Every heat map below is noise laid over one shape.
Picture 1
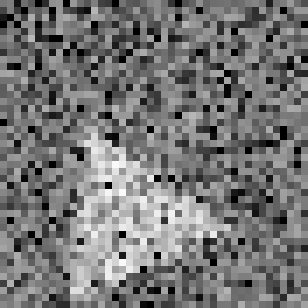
triangle
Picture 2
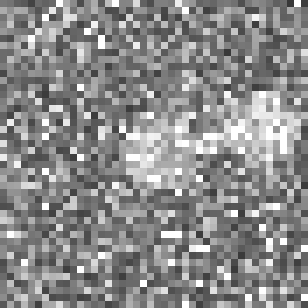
dumbbell
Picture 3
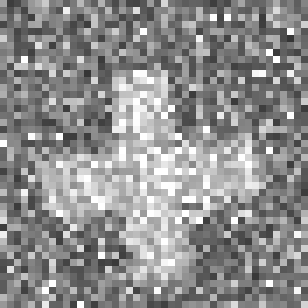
cross
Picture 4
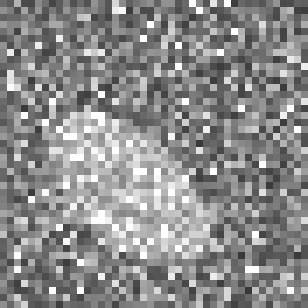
ellipse
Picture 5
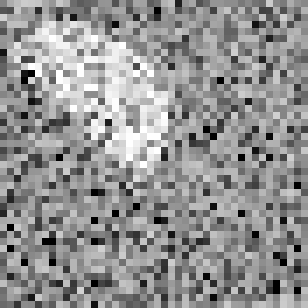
half disc
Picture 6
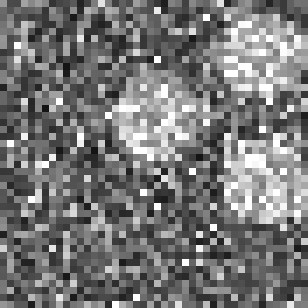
three dots
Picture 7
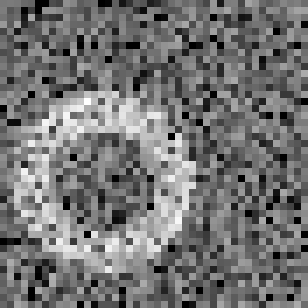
ring
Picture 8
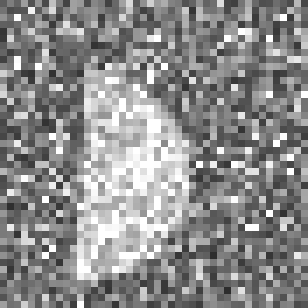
half disc
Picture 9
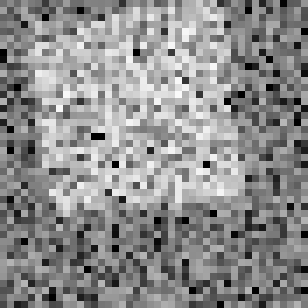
square
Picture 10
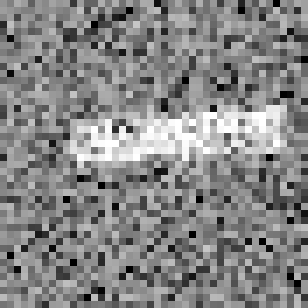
bar
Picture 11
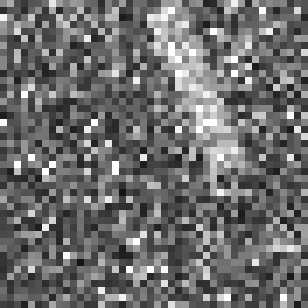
bar
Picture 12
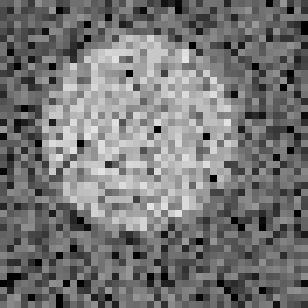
disc
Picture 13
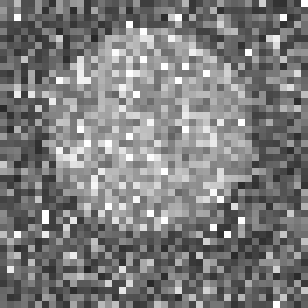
disc
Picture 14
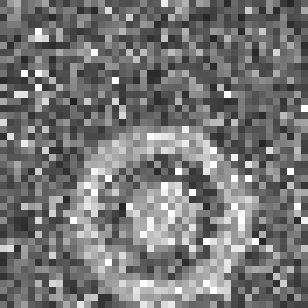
bullseye
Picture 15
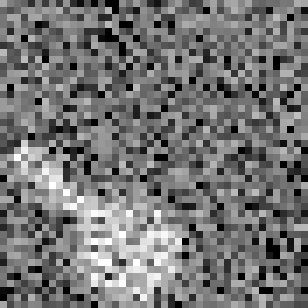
lollipop
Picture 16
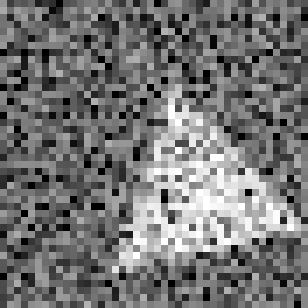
triangle
